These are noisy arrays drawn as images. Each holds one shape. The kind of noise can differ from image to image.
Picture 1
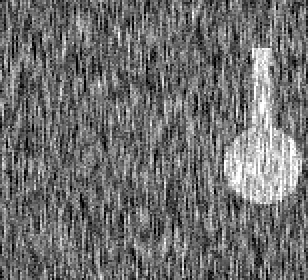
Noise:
streaked along the columns
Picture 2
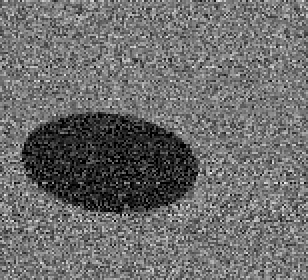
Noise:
rows of uneven size
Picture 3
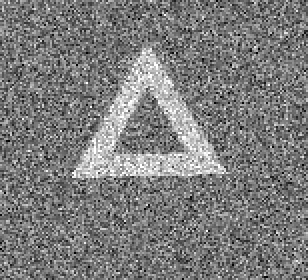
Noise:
independent entries
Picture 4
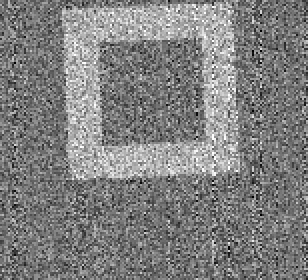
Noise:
columns of uneven size
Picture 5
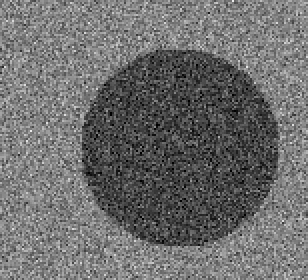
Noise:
independent entries
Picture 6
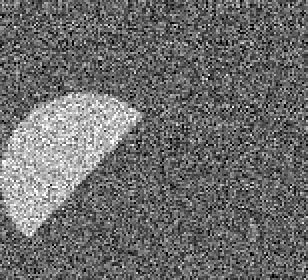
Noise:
low rank plus noise
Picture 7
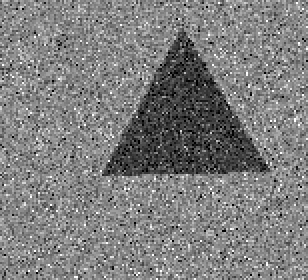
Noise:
heavy tails
